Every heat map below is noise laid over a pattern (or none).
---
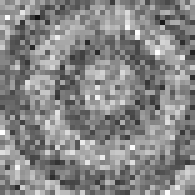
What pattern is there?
rings round one point
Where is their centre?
centre
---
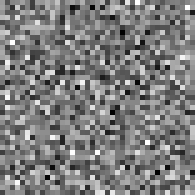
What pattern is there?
only noise
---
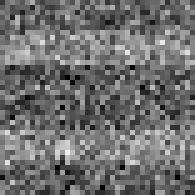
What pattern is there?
horizontal stripes
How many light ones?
2
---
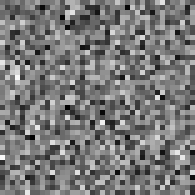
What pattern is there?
only noise
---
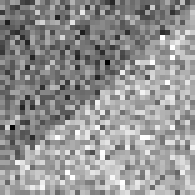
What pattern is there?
a sharp edge
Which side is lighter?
bottom right
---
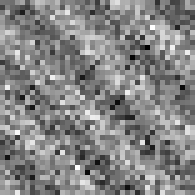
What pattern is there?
diagonal stripes
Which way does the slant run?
top left to bottom right
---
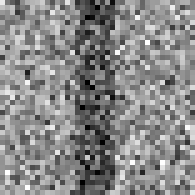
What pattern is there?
one vertical stripe
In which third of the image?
middle
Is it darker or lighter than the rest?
darker
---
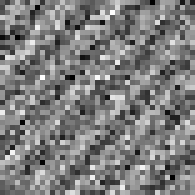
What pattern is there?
diagonal stripes
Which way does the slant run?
bottom left to top right
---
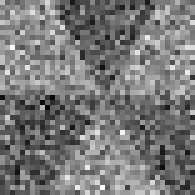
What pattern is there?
spokes from one point
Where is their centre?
centre
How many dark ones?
3
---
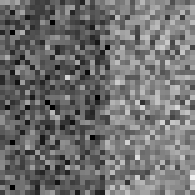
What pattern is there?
a sharp edge
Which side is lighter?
right
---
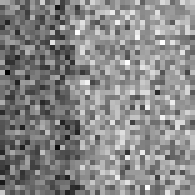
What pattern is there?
a sharp edge
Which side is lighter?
right
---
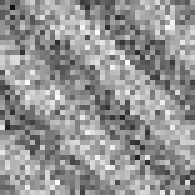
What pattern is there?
diagonal stripes
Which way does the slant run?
top left to bottom right
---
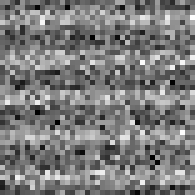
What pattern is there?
horizontal stripes
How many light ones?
5
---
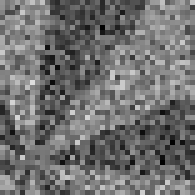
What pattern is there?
spokes from one point
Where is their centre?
bottom left
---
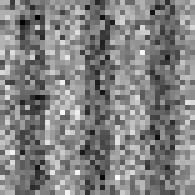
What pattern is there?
vertical stripes
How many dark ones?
3
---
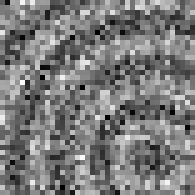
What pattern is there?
rings round one point
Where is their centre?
bottom right
